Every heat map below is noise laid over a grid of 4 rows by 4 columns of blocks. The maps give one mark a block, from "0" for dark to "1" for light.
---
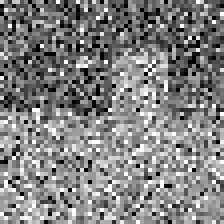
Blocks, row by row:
0000
0010
1111
1111
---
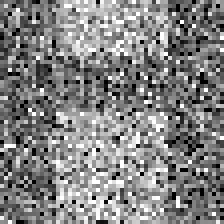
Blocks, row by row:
0110
0000
0110
0110
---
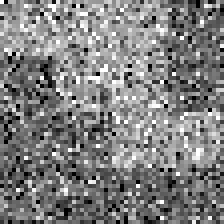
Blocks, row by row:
1110
0110
0011
0000
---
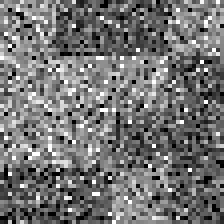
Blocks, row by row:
1001
1110
1100
0010
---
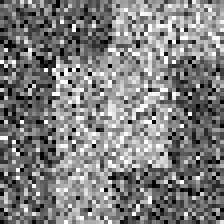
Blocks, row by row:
0011
0110
0110
0100
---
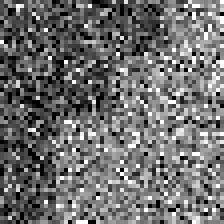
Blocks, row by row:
0001
0011
0111
0111
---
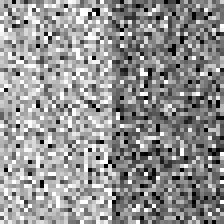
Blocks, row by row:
1100
1100
1100
1100
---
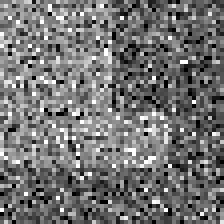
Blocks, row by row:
1100
1100
1110
0000
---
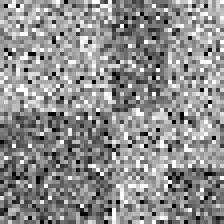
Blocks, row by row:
1101
1101
0011
0010
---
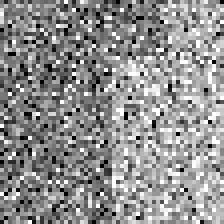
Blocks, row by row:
0001
0011
0011
0011
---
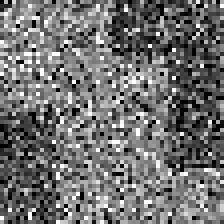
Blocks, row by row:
1100
1110
0110
0111
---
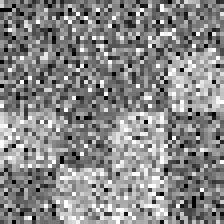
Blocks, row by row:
0000
0001
1010
0110
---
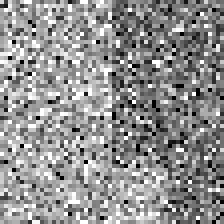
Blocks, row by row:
1100
1100
1100
1110
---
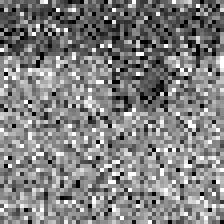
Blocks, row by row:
0000
1101
1111
1111
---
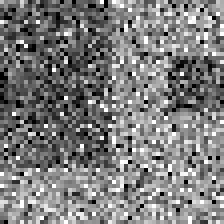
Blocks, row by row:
0011
0010
0011
1111
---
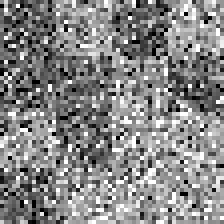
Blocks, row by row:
0101
0010
1011
0111
